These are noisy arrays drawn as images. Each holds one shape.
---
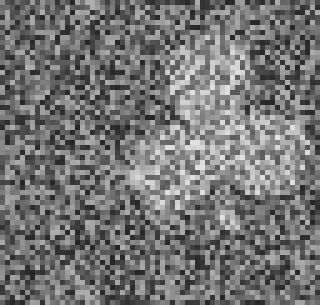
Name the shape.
club
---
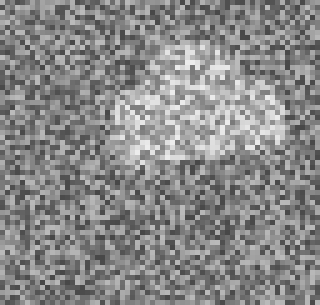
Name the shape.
cloud
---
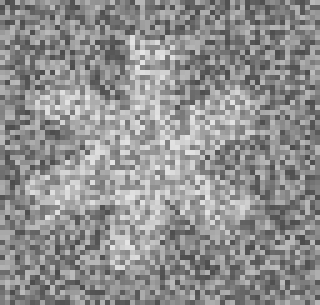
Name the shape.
asterisk
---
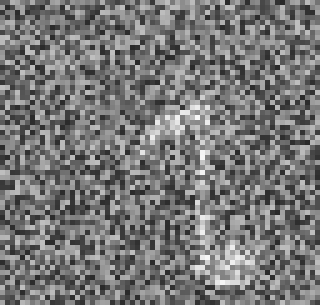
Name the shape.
musical note
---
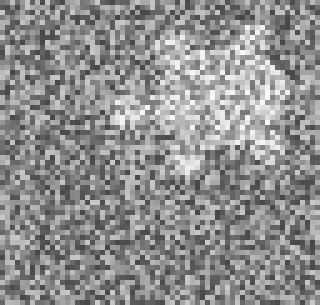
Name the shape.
turtle
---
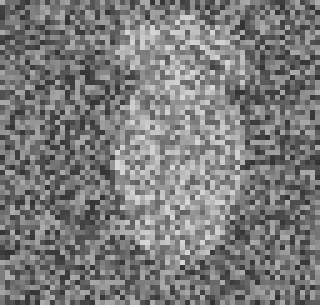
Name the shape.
footprint
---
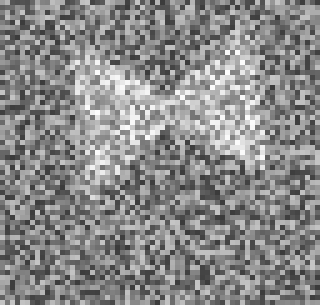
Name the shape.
bow tie
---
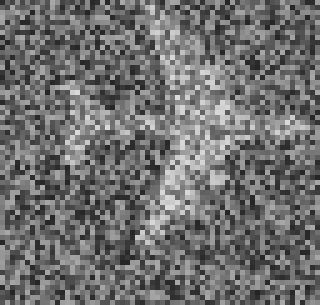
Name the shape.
airplane
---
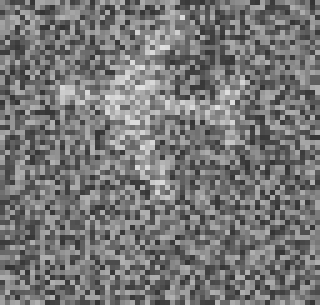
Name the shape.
airplane
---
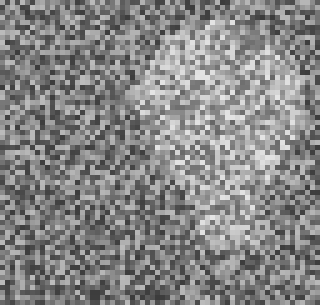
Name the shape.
light bulb
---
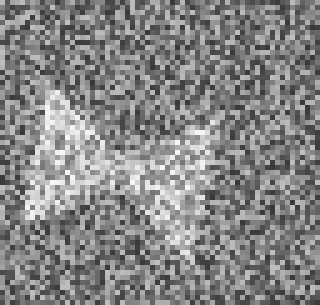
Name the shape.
bow tie
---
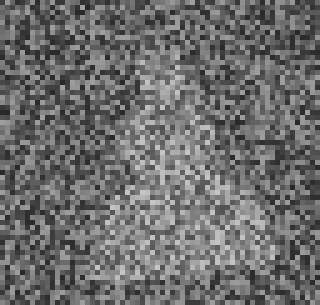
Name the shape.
chess pawn
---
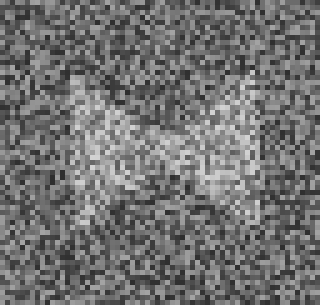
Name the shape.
bow tie
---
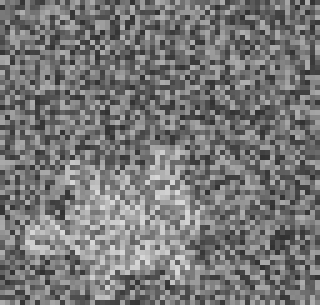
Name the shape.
turtle
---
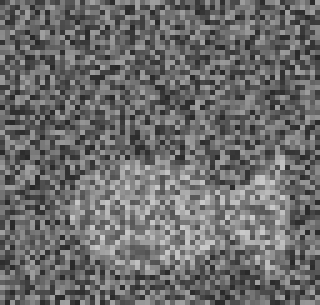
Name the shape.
fish
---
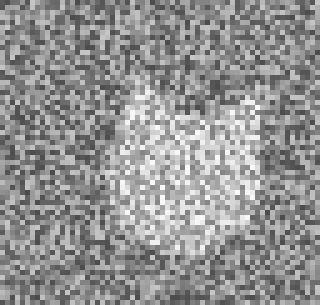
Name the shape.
cat's head
